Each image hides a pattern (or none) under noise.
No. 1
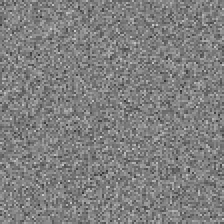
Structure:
only noise
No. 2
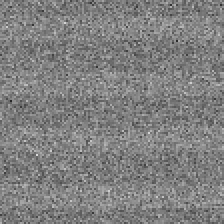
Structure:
horizontal stripes
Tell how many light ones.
4
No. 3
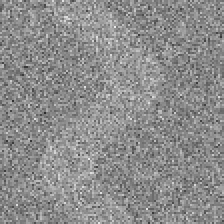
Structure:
a wavy band
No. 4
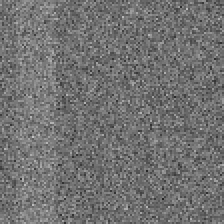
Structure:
one vertical stripe
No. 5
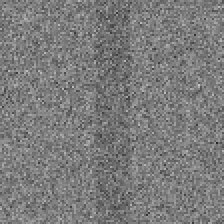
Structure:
one vertical stripe
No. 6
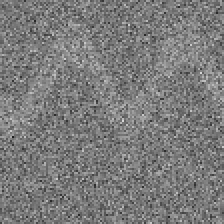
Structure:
a wavy band
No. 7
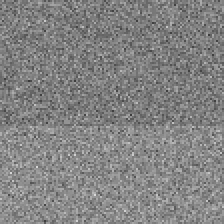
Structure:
a sharp edge
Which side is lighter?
bottom
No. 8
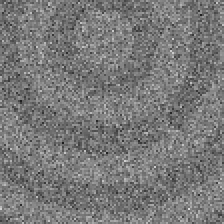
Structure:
rings round one point
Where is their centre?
top middle
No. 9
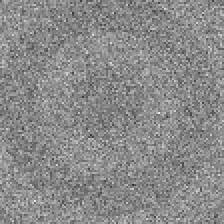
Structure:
rings round one point
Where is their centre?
centre
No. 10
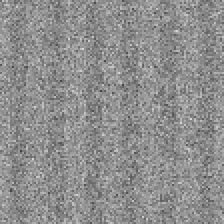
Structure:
vertical stripes
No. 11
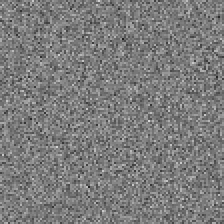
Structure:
only noise
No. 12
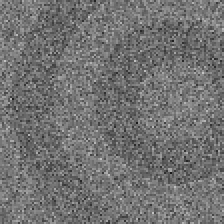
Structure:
rings round one point
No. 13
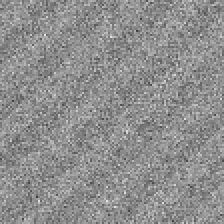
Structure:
diagonal stripes
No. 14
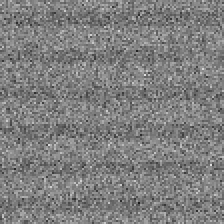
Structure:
horizontal stripes
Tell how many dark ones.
6
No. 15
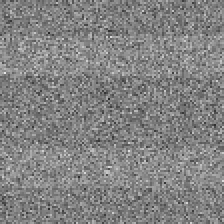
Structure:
horizontal stripes
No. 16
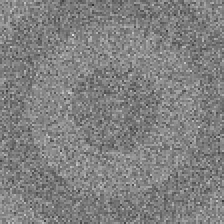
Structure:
rings round one point
